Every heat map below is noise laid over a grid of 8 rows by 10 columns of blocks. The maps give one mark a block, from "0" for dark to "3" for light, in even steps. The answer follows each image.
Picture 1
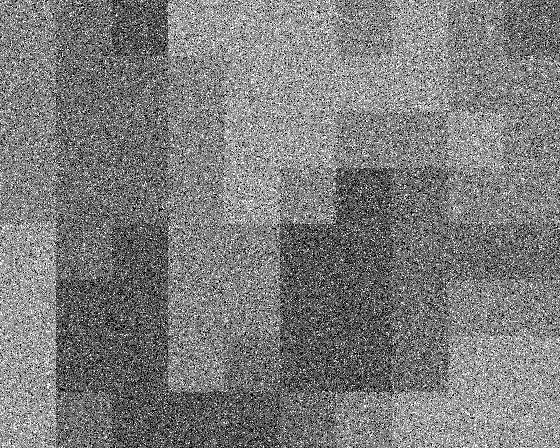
2 1 0 3 3 3 2 3 2 1
2 1 1 2 3 3 3 3 2 2
2 1 1 2 3 3 2 2 3 2
2 1 1 2 3 2 0 1 2 2
3 1 0 2 2 0 0 1 1 1
3 0 0 2 2 0 0 1 2 2
3 0 0 2 1 0 0 1 3 3
3 1 0 0 0 1 2 3 3 3
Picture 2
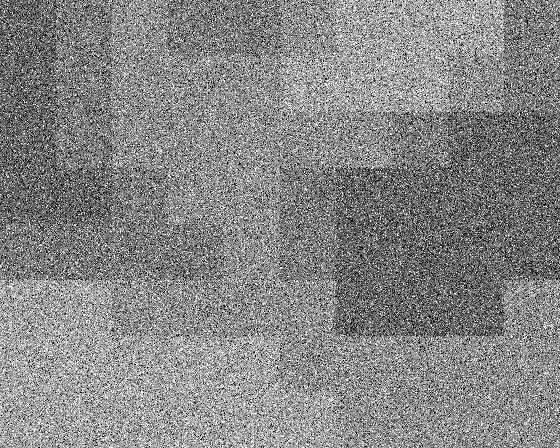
0 1 2 1 1 2 3 3 3 1
0 1 2 2 2 3 3 3 2 1
0 1 2 2 2 2 2 1 0 0
0 0 1 2 2 1 0 0 0 0
1 1 1 1 2 1 0 0 0 0
3 3 2 2 2 2 0 0 0 2
3 3 3 3 3 2 2 2 2 2
3 3 3 3 3 3 2 2 2 2
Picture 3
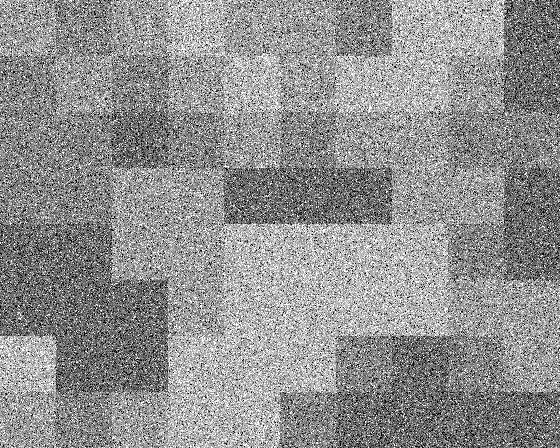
2 1 2 3 2 2 1 3 3 0
1 2 1 2 3 2 3 3 2 0
1 1 0 1 2 1 2 2 1 1
1 1 2 2 0 0 0 2 2 0
0 0 2 2 3 3 3 3 1 0
0 0 0 2 3 3 3 3 2 2
3 0 0 3 3 3 1 0 1 2
2 1 2 3 3 1 0 0 0 0
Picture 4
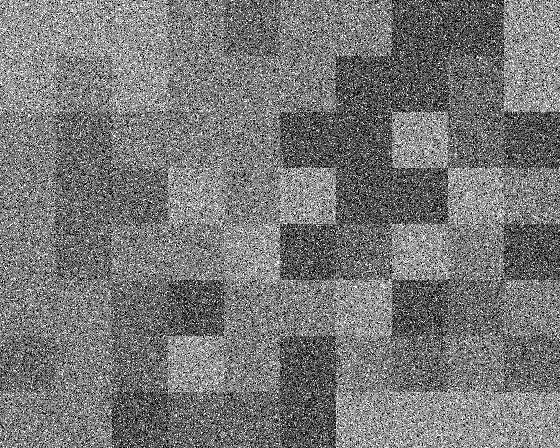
3 3 3 2 1 2 2 0 0 3
3 2 3 2 2 2 0 0 1 3
2 1 2 2 2 0 0 3 1 0
2 1 1 3 2 3 0 0 3 2
2 1 2 2 3 0 1 3 2 0
2 2 1 0 2 2 3 0 1 2
1 2 1 3 2 0 2 1 2 1
2 2 0 1 1 0 3 3 3 3
